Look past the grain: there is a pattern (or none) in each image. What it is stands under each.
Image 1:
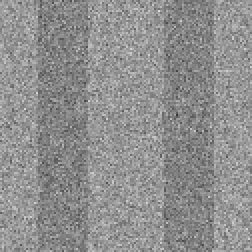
vertical stripes
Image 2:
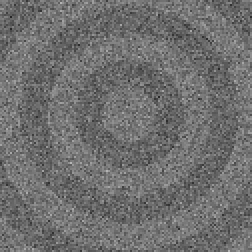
rings round one point
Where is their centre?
centre
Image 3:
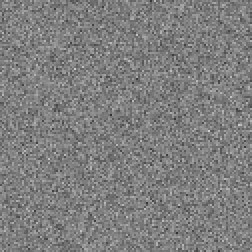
only noise
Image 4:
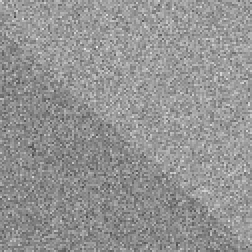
a sharp edge
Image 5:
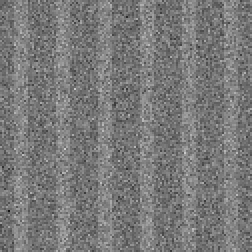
vertical stripes
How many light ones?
6
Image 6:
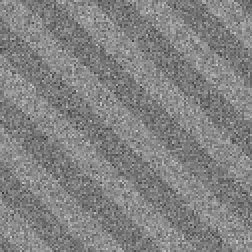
diagonal stripes
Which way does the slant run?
top left to bottom right
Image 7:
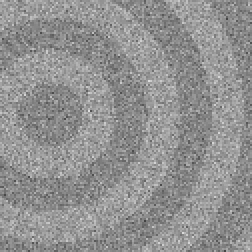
rings round one point
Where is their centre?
middle left
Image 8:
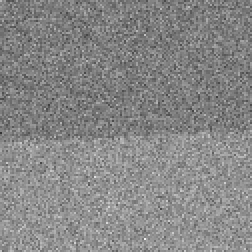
a sharp edge
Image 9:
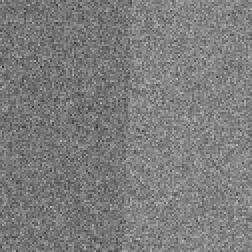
a sharp edge
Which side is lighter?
right
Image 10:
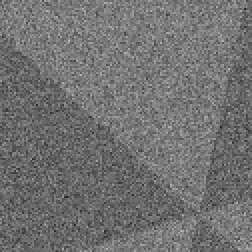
spokes from one point
